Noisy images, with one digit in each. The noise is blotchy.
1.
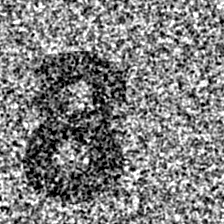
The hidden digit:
8
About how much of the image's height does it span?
two thirds
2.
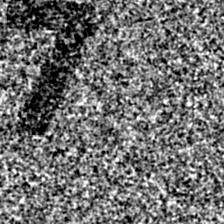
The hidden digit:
7
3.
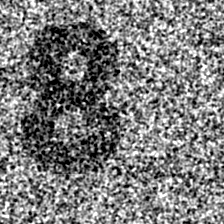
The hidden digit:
8
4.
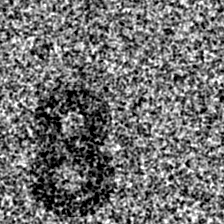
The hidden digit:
8
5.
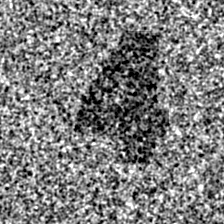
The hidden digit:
4
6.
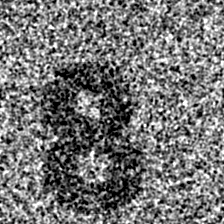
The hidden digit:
8
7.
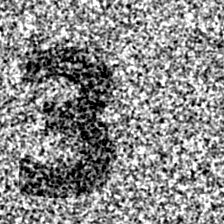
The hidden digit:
3
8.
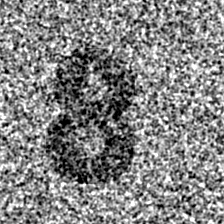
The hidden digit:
8
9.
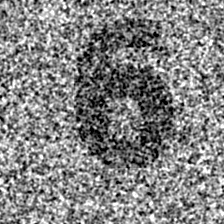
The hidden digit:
6
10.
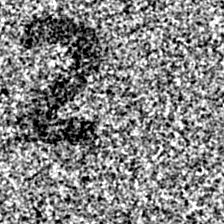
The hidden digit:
2
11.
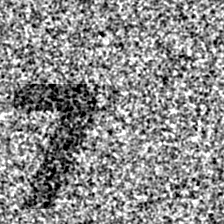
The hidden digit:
7
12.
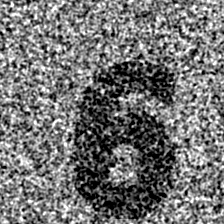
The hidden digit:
6
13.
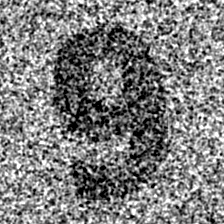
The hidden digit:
9
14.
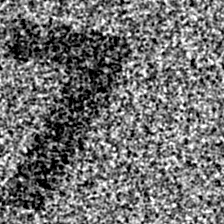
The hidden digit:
7
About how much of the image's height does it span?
nearly all
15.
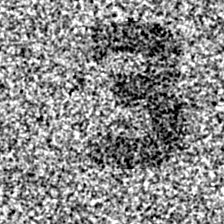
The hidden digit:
3
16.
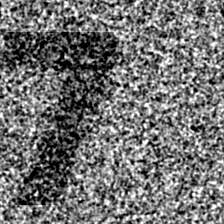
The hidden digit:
7
